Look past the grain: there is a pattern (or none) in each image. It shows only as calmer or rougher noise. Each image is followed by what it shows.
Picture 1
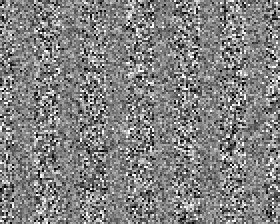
vertical stripes
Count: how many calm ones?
6
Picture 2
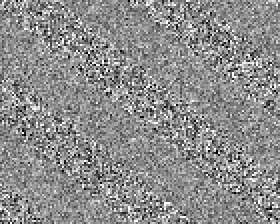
diagonal stripes
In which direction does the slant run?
top left to bottom right
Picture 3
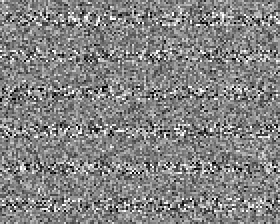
horizontal stripes
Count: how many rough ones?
6
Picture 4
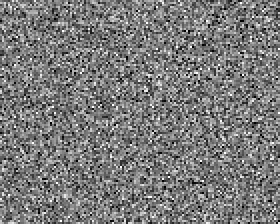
only noise
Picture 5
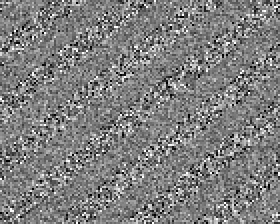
diagonal stripes
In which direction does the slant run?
bottom left to top right
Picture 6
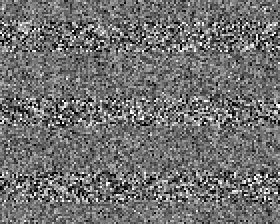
horizontal stripes
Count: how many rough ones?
3
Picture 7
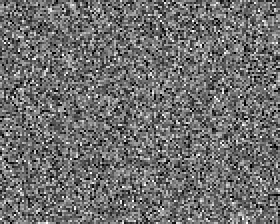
only noise
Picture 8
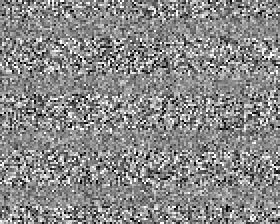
horizontal stripes
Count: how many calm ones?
4
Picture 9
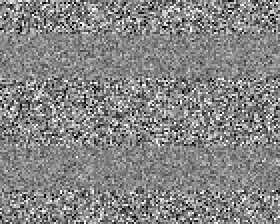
horizontal stripes
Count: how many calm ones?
2
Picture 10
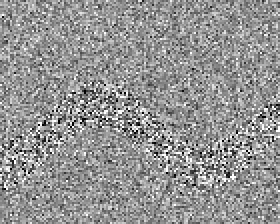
a wavy band
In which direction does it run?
left to right
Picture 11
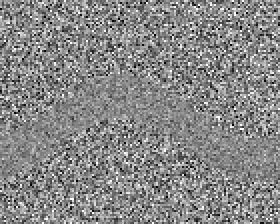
a wavy band
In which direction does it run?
left to right
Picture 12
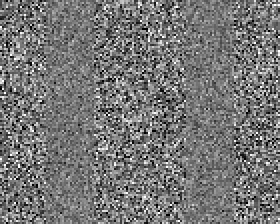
vertical stripes
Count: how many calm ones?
2
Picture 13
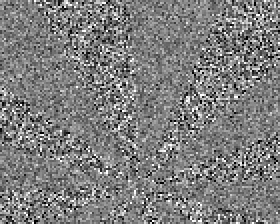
spokes from one point
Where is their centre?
bottom middle
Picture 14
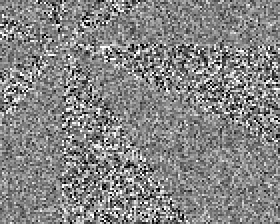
spokes from one point
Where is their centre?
top left
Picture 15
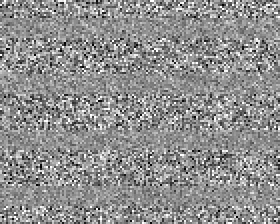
horizontal stripes
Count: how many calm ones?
4
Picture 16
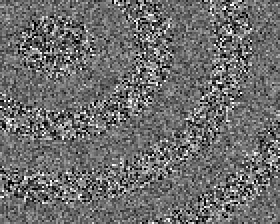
rings round one point
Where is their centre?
top left
